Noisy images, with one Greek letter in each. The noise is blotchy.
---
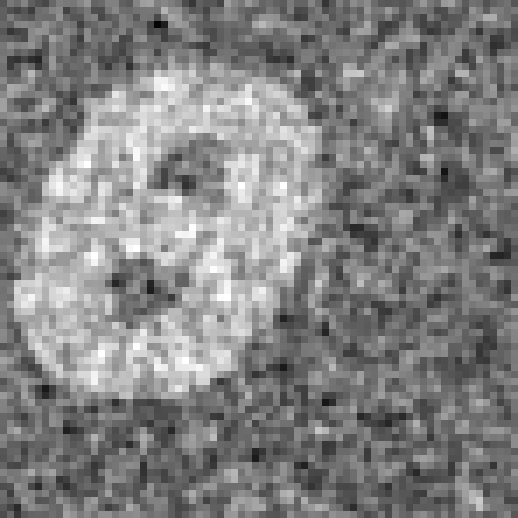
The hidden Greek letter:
theta
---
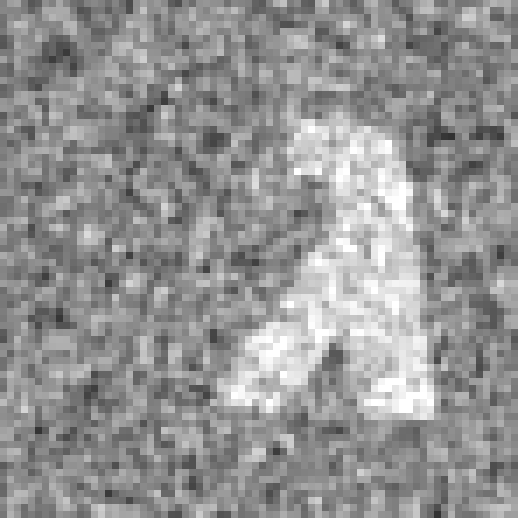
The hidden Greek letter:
lambda
